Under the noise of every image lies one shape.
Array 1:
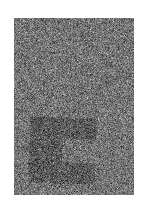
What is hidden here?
dark square with a notch
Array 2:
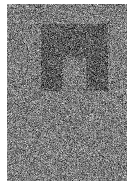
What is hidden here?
dark square with a notch
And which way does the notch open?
down
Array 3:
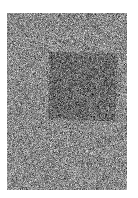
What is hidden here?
dark square
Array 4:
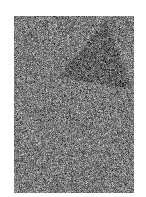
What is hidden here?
dark triangle
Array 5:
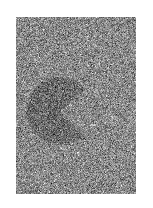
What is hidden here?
dark disc with a wedge cut out
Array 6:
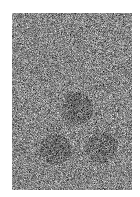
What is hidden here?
dark three dots
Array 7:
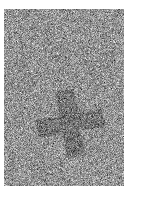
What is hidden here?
dark cross
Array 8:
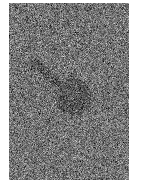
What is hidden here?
dark lollipop
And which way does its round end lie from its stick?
down and right
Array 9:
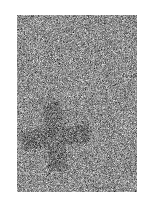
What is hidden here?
dark cross
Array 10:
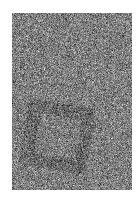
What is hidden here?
dark square frame
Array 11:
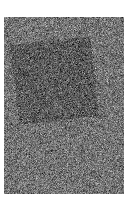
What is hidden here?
dark square
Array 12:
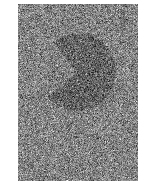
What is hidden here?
dark disc with a wedge cut out
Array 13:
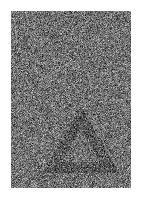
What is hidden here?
dark triangle frame
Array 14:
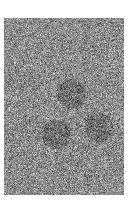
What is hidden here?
dark three dots
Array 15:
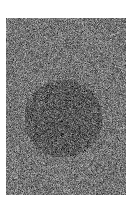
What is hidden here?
dark disc
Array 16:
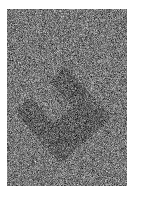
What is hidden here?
dark square with a notch
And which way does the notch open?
up and left
